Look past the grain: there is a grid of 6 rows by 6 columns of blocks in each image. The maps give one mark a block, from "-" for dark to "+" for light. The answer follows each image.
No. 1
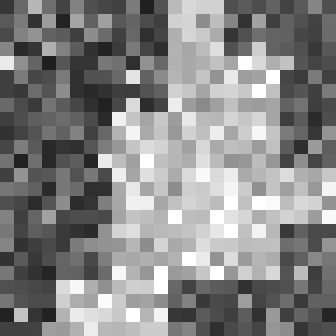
- - - + - -
- - - + + -
- - + + + -
- - + + + +
- - + + + -
- + + - - -
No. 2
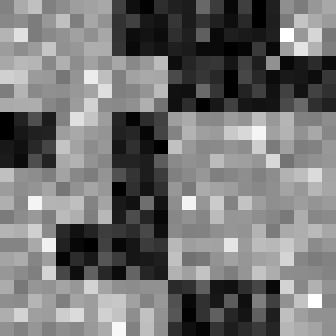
+ + - - - +
+ + + - - -
- + - + + +
+ + - + + +
+ - - + + +
+ + + - - +
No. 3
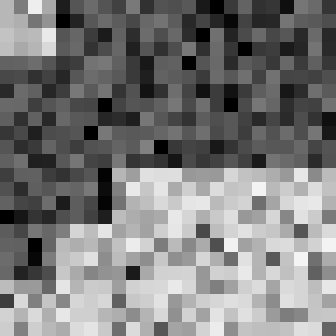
+ - - - - -
- - - - - -
- - - - - -
- - + + + +
- + + + + +
+ + + + + +
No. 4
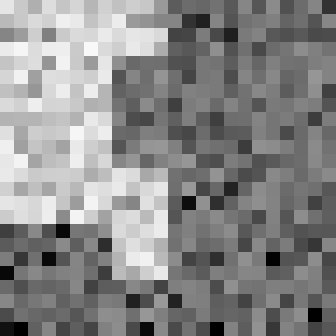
+ + + - - -
+ + - - - -
+ + - - - -
+ + + - - -
- - + - - -
- - - - - -
